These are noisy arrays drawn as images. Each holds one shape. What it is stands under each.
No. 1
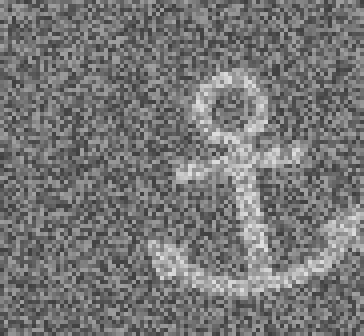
light anchor
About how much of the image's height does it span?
two thirds
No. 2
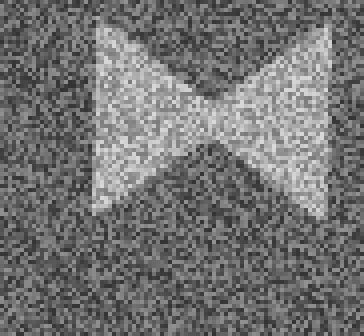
light bow tie
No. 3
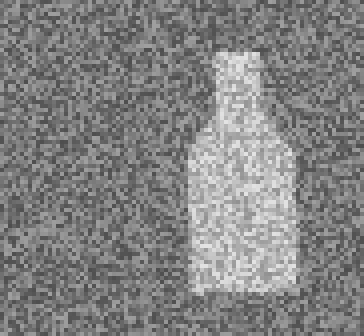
light bottle
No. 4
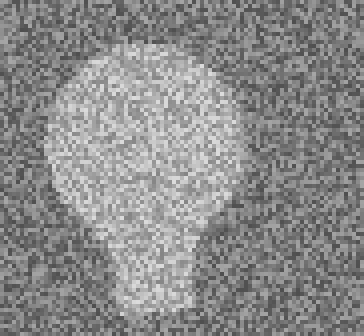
light light bulb
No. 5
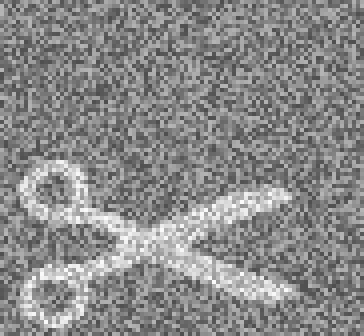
light pair of scissors
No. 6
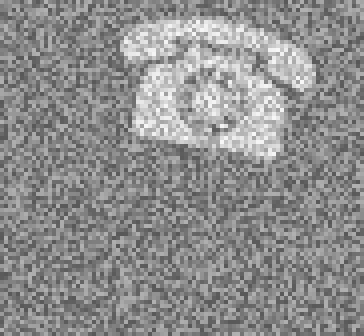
light telephone
